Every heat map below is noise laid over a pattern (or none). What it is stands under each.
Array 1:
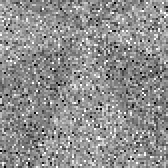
spokes from one point
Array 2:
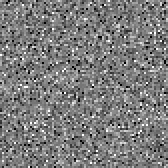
only noise
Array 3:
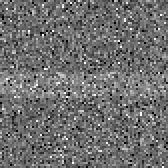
one horizontal stripe
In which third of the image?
middle
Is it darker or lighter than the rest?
lighter
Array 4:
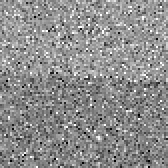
a sharp edge
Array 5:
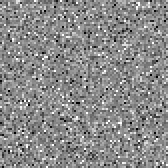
only noise
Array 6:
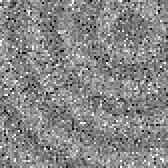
rings round one point
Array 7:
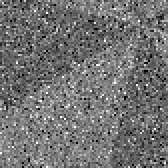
spokes from one point
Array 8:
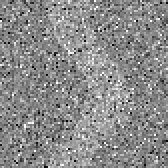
a wavy band
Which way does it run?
top to bottom
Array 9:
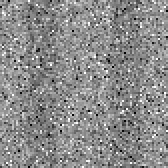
vertical stripes
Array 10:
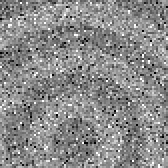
rings round one point
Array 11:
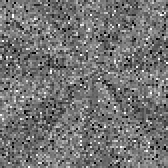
spokes from one point
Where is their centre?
centre
